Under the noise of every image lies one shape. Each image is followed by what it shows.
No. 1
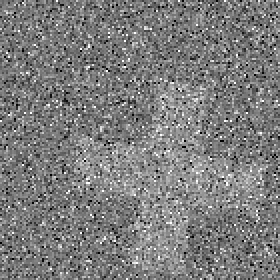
cross
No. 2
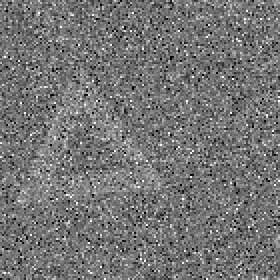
triangle frame
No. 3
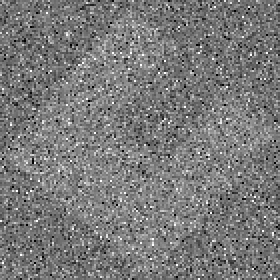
square with a notch
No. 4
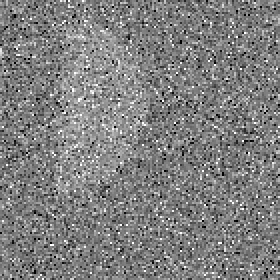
half disc
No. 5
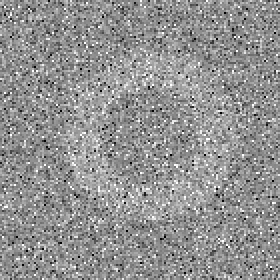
ring
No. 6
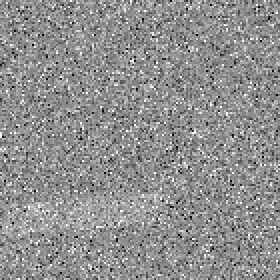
bar
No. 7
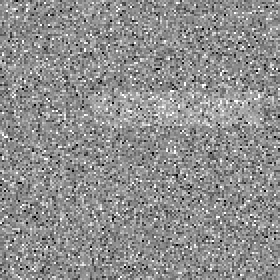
bar
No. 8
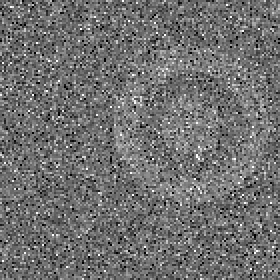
bullseye
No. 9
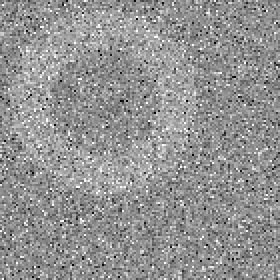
ring
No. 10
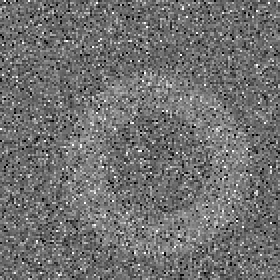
ring
